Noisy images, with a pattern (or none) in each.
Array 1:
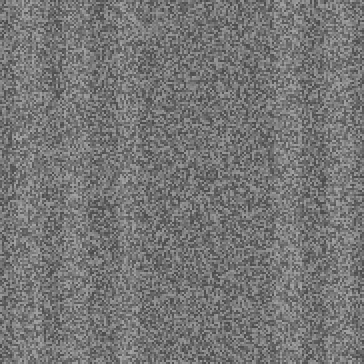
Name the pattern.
bands of columns
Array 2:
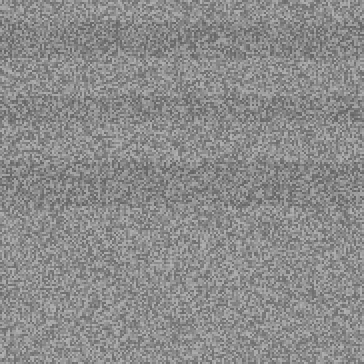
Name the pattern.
bands of rows
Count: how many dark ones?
3
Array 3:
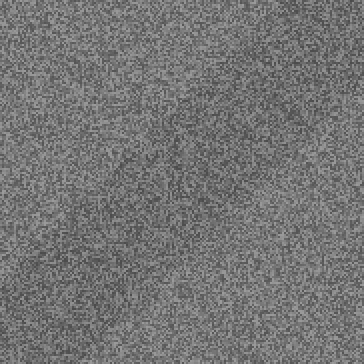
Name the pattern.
a diagonal band
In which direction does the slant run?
bottom left to top right
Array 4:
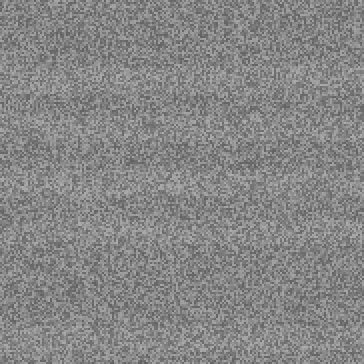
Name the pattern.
bands of rows
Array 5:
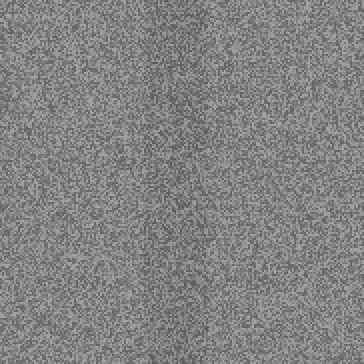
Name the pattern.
one band of columns
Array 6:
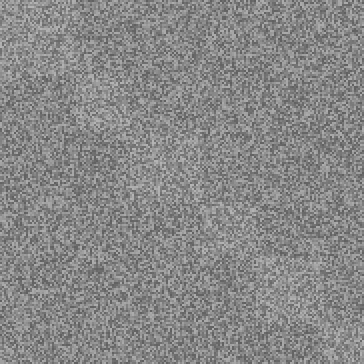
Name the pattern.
blocks along the diagonal
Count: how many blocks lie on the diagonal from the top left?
6
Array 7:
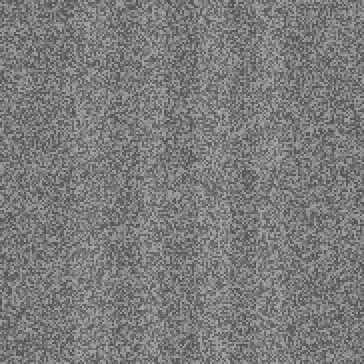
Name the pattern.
bands of columns
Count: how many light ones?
4
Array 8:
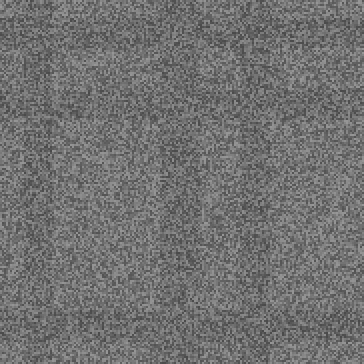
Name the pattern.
bands of rows crossing bands of columns
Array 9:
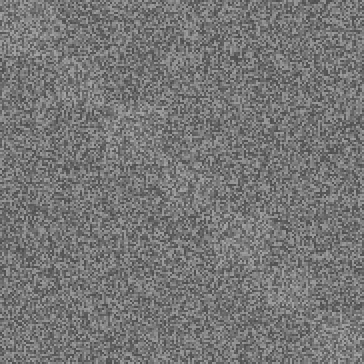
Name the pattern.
blocks along the diagonal
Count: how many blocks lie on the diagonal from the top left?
7
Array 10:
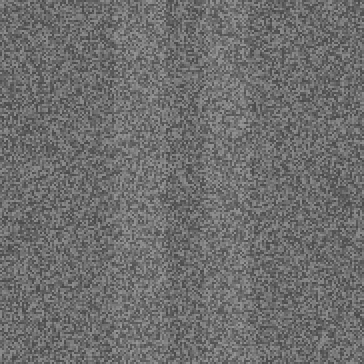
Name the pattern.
bands of columns
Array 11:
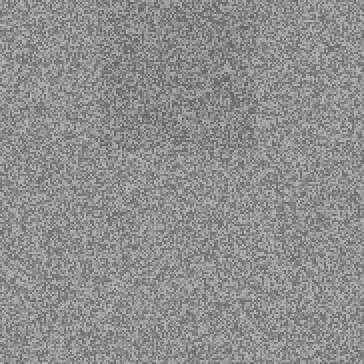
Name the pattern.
one block
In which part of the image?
top middle
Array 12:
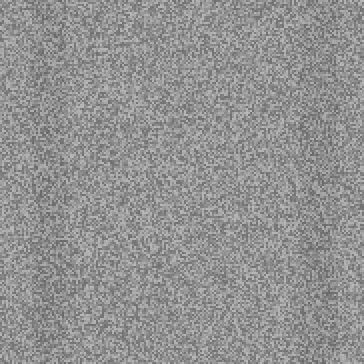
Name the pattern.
bands of columns
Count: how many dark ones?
2
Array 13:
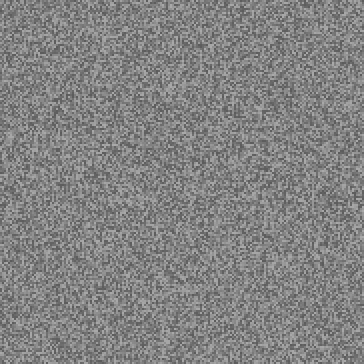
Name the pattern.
only noise
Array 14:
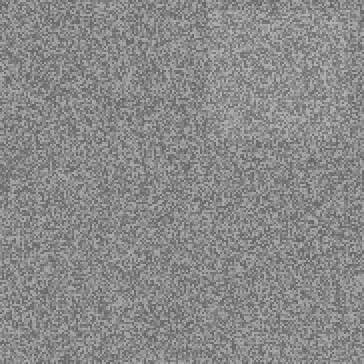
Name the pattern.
one block
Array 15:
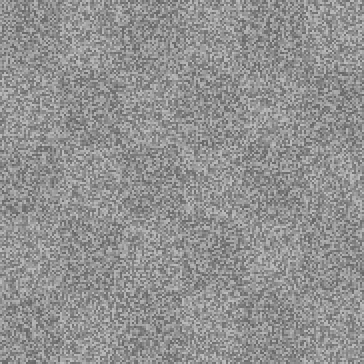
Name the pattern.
a checkerboard
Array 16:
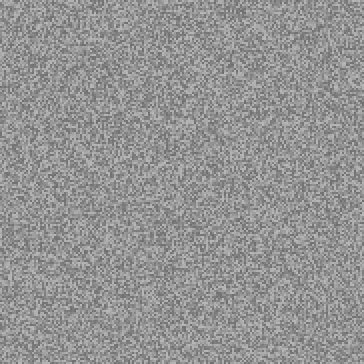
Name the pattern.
only noise
